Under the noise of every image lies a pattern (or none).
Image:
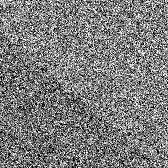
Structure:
a sharp edge
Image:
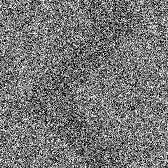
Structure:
a wavy band
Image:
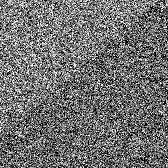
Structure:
a sharp edge
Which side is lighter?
top left
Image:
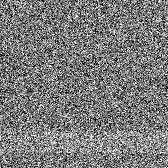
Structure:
one horizontal stripe
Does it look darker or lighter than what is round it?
lighter
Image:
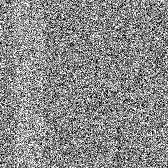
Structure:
one vertical stripe
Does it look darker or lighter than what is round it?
lighter
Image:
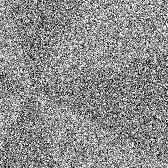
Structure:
spokes from one point
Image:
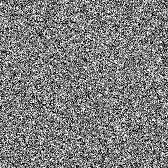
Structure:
only noise
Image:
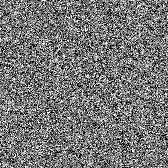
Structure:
only noise
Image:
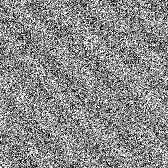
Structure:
diagonal stripes
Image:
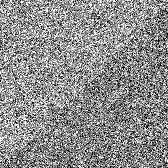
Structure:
a sharp edge
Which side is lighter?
top left
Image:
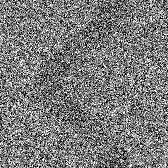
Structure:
a wavy band
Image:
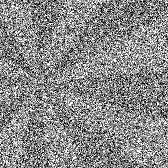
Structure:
spokes from one point
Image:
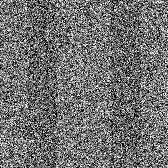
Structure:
vertical stripes
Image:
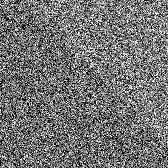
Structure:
a sharp edge
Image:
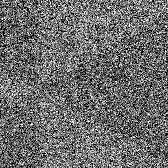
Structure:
spokes from one point
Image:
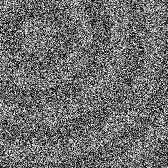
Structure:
rings round one point
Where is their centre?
top left
